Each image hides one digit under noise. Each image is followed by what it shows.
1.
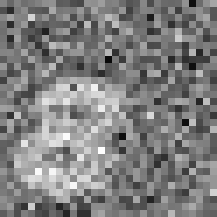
8
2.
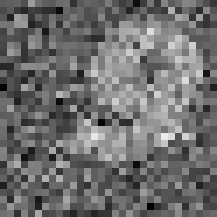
9
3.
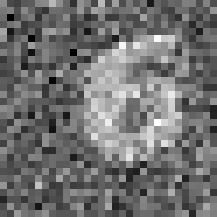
6
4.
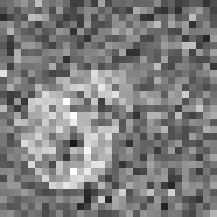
6
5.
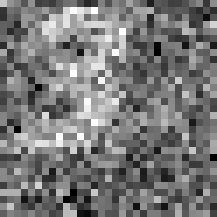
3
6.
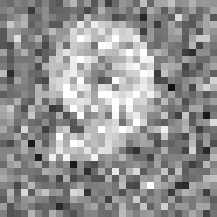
9
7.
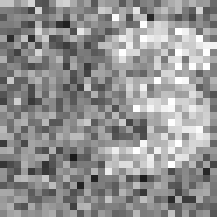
3
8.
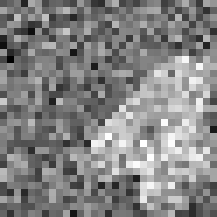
4
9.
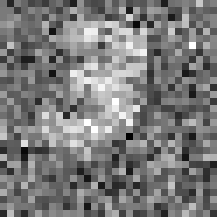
3
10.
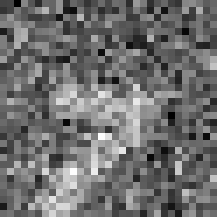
7
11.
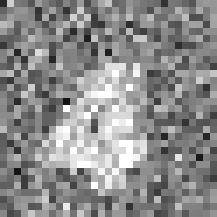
4
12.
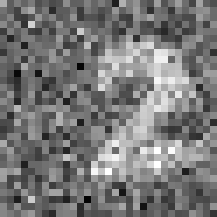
2
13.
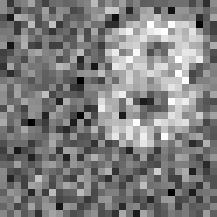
8
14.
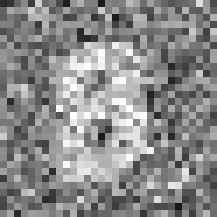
8
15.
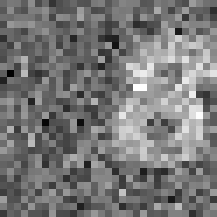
8
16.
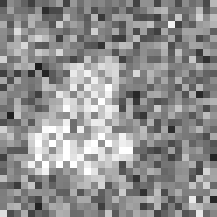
4
